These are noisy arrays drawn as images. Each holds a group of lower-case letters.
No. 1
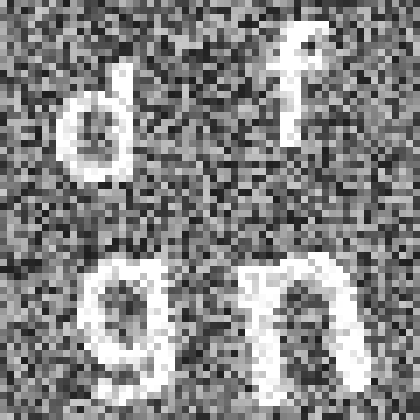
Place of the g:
bottom left
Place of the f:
top right
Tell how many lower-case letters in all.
4
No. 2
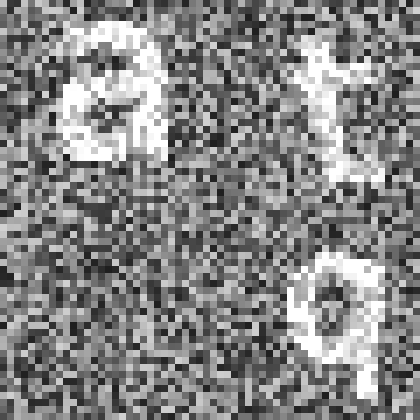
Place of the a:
top left
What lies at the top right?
t
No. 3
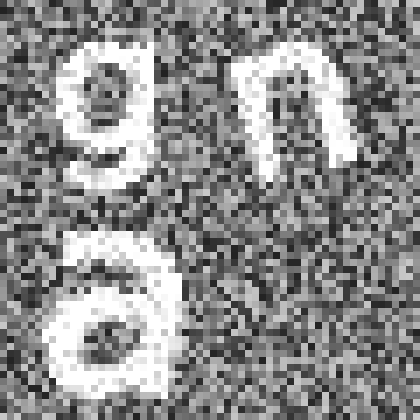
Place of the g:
top left
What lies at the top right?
n
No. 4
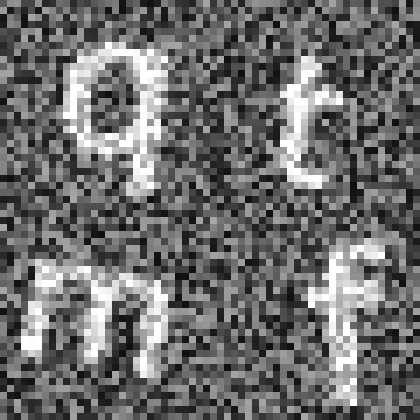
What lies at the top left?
q
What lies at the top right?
t
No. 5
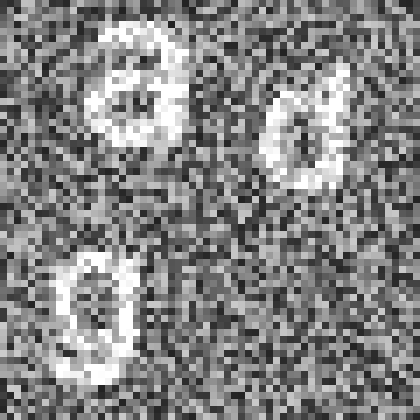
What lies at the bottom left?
g
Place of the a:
top left
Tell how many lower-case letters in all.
3
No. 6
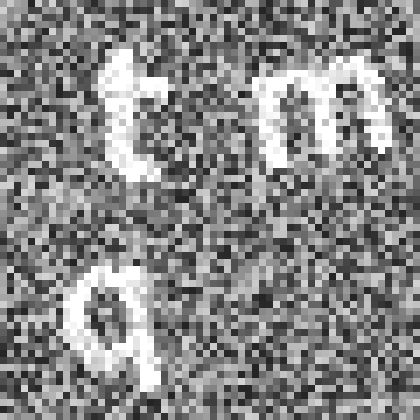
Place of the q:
bottom left
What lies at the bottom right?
nothing
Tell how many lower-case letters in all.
3
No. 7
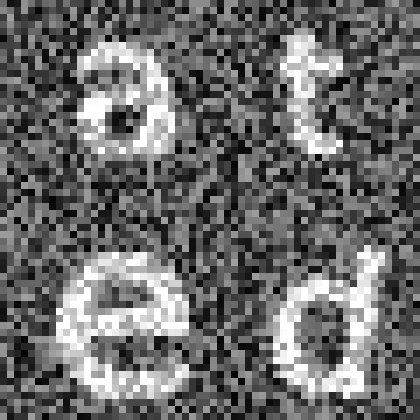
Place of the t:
top right
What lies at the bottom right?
d
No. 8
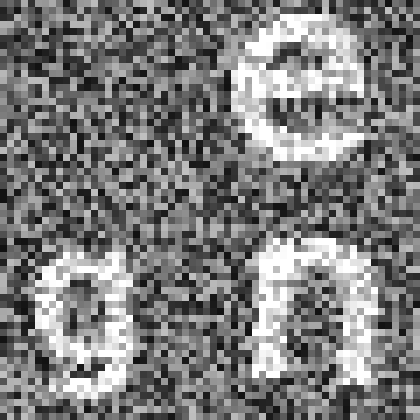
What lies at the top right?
e
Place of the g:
bottom left
